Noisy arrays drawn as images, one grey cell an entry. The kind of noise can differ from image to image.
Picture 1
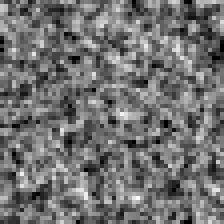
blotchy
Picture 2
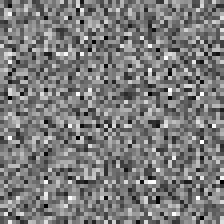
low rank plus noise
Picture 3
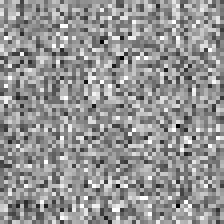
low rank plus noise
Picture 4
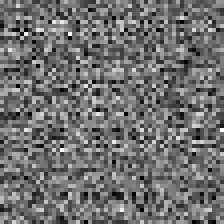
low rank plus noise
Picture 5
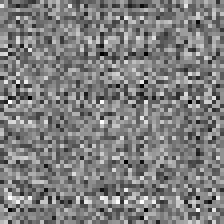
low rank plus noise
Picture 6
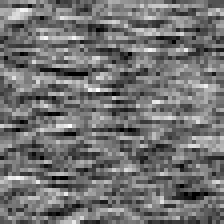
streaked along the rows
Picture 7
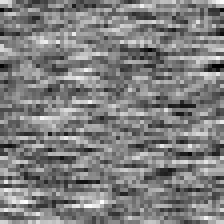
streaked along the rows
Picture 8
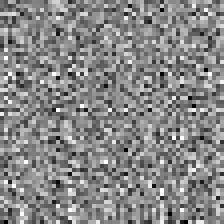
low rank plus noise
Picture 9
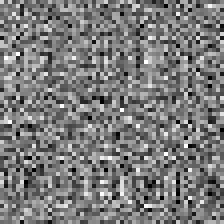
low rank plus noise
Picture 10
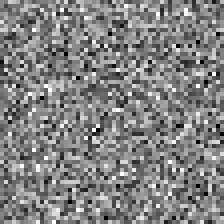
independent entries
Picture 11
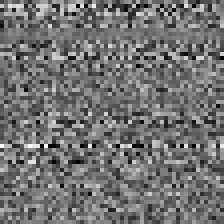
rows of uneven size
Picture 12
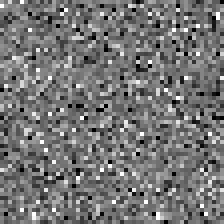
heavy tails
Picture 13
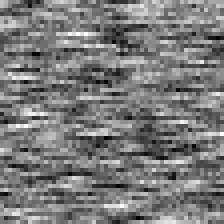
streaked along the rows
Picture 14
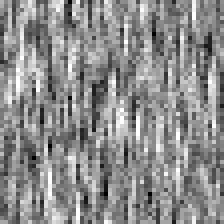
streaked along the columns
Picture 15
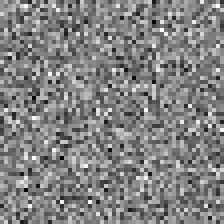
independent entries
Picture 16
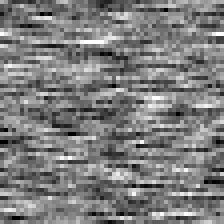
streaked along the rows
